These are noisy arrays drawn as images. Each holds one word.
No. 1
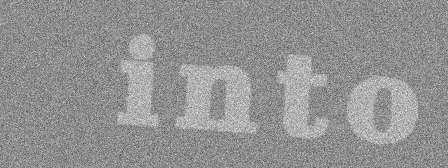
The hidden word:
into
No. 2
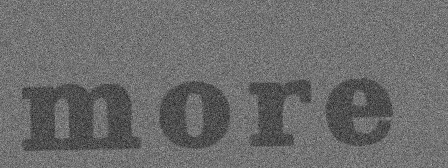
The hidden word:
more
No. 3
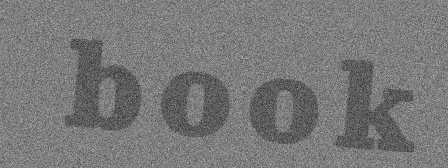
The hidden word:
book
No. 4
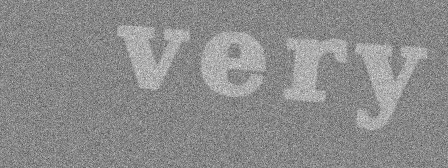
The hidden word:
very
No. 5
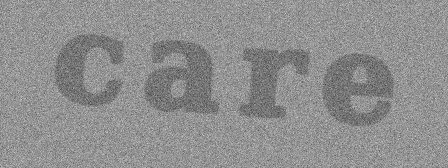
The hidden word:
care
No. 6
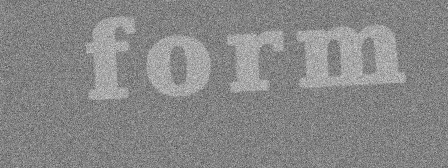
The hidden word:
form
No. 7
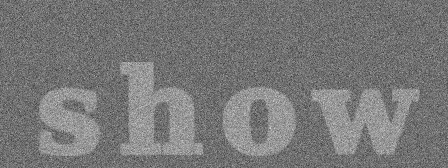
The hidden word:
show
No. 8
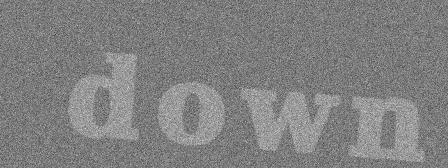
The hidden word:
down
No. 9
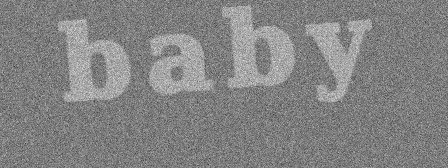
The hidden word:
baby
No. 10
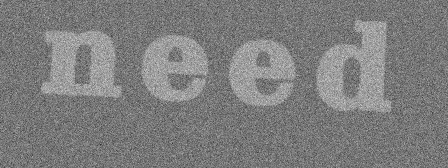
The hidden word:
need
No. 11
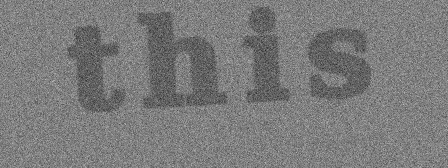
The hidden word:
this
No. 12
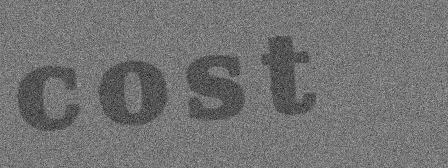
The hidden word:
cost
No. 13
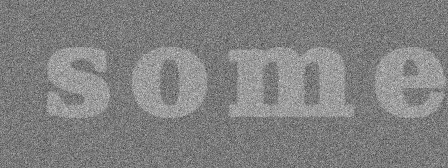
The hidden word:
some
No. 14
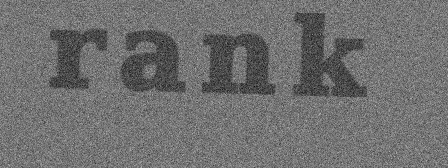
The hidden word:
rank
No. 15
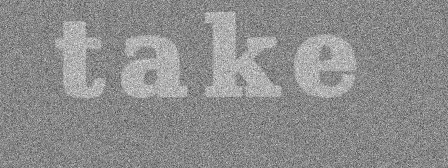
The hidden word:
take
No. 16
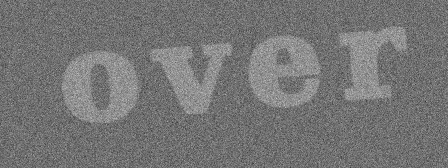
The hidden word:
over
